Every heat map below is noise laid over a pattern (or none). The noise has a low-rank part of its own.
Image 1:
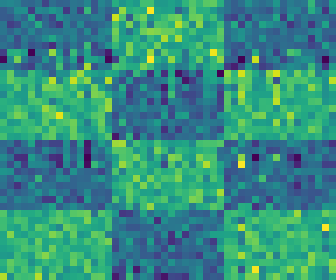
a checkerboard
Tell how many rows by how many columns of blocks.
4 by 3
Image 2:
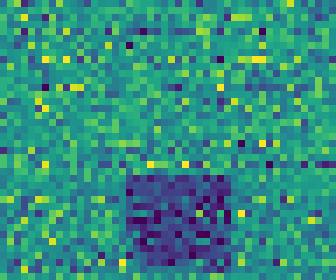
one block
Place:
bottom middle
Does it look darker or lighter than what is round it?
darker
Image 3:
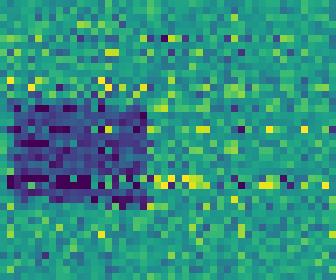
one block
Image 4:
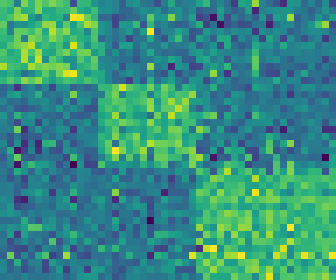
blocks along the diagonal
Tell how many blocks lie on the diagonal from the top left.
3
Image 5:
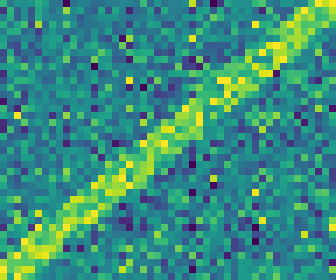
a diagonal band
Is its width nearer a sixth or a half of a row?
a sixth
